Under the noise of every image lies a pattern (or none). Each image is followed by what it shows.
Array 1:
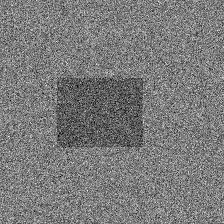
one block
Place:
centre
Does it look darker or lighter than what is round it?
darker
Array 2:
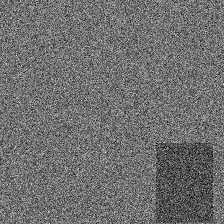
one block
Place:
bottom right
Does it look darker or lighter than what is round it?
darker
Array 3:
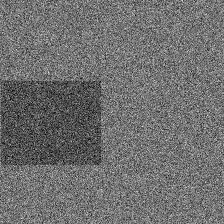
one block
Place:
middle left
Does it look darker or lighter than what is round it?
darker
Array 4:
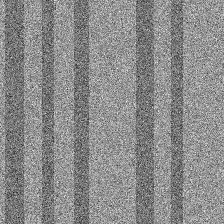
bands of columns
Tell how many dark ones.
5
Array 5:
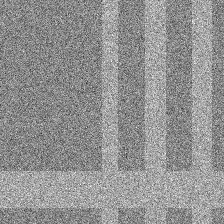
bands of rows crossing bands of columns
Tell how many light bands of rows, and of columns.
1 and 3
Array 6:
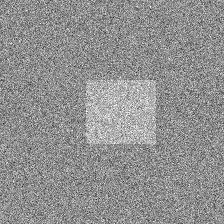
one block
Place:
centre
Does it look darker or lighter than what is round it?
lighter
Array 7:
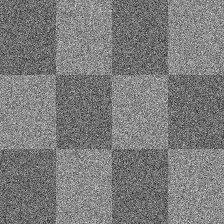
a checkerboard
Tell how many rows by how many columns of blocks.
3 by 4
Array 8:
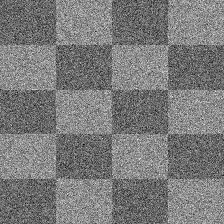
a checkerboard
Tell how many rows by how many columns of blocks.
5 by 4
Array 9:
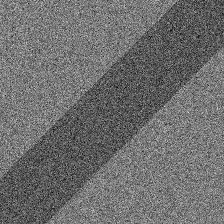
a diagonal band
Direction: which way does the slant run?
bottom left to top right
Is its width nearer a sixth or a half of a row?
a half
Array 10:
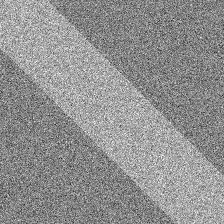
a diagonal band
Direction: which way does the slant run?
top left to bottom right
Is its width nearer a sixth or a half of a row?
a half
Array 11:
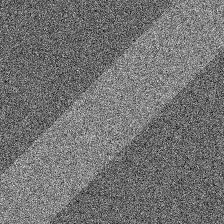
a diagonal band
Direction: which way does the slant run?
bottom left to top right
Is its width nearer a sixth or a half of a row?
a half
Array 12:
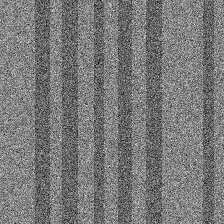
bands of columns
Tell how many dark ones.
6
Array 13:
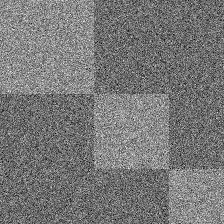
blocks along the diagonal
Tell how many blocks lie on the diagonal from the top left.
3
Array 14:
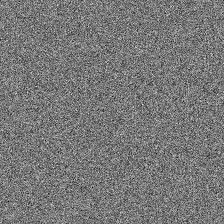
only noise
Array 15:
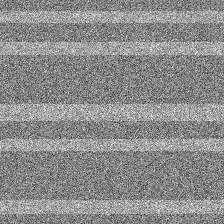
bands of rows
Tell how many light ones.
5
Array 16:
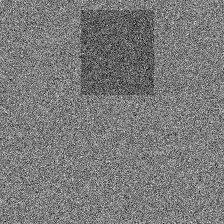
one block
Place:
top middle
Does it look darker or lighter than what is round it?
darker
